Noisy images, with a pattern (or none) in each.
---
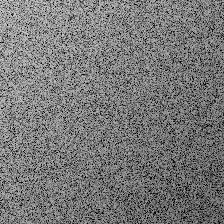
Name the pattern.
a smooth slope
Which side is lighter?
top left
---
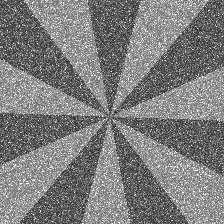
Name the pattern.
spokes from one point
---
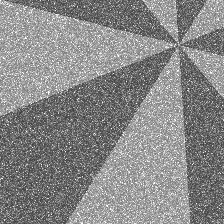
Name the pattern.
spokes from one point
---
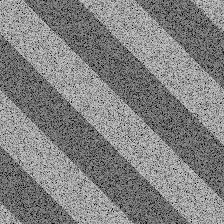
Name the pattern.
diagonal stripes
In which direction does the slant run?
top left to bottom right
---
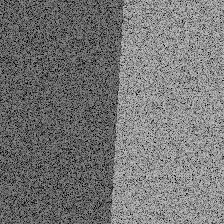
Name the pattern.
a sharp edge
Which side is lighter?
right
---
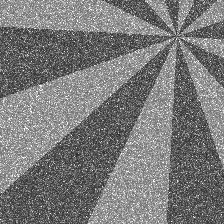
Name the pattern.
spokes from one point
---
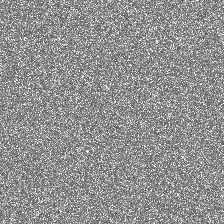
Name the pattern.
only noise
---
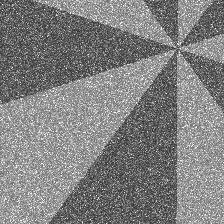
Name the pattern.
spokes from one point
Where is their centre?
top right
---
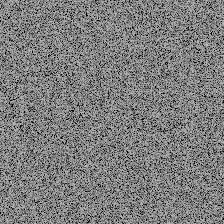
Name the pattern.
only noise
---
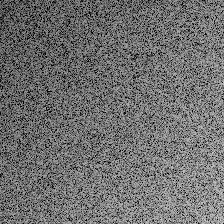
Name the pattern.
a smooth slope
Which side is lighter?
bottom right
